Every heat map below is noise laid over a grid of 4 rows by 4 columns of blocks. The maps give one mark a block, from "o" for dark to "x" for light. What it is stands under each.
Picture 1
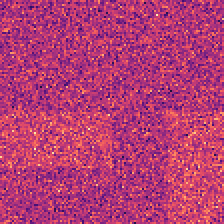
oooo
oooo
xxox
ooox
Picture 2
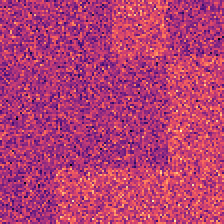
ooxo
ooox
ooox
oxxx
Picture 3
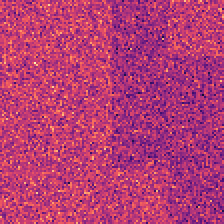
xxox
xxoo
xxoo
xxxo
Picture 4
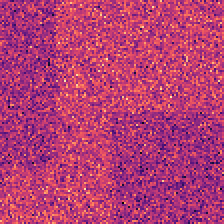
oxxx
oxxx
oxoo
xxoo
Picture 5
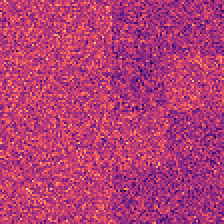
xxoo
xxox
xxxo
xxoo
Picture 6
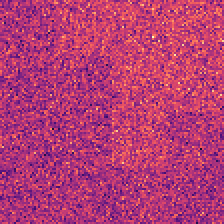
oxxx
ooxx
ooxo
oooo
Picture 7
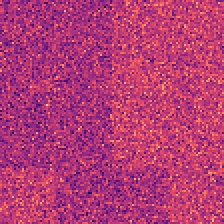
ooxx
ooxx
ooxx
xoox
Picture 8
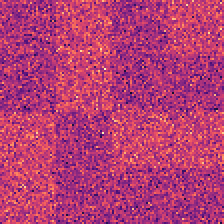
oxox
oxoo
xoxx
xooo
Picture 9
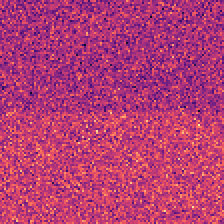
oooo
oooo
xxxx
xxxx
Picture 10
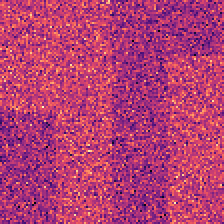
xxoo
xxox
oxox
oxox
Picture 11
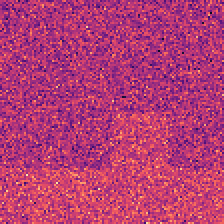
oooo
oooo
ooxo
xxxx
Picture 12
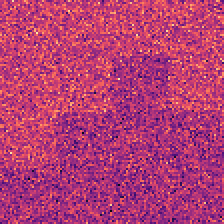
xxxx
xxox
xooo
oooo
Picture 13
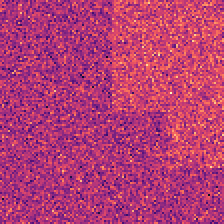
ooxx
ooxx
ooox
oooo
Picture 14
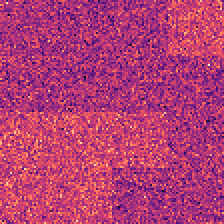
ooox
oooo
xxxo
xxoo
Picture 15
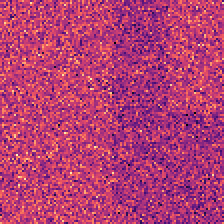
xxox
xxox
xxoo
xxoo
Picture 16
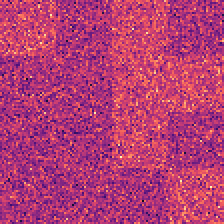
xoxo
ooxx
ooxo
ooox
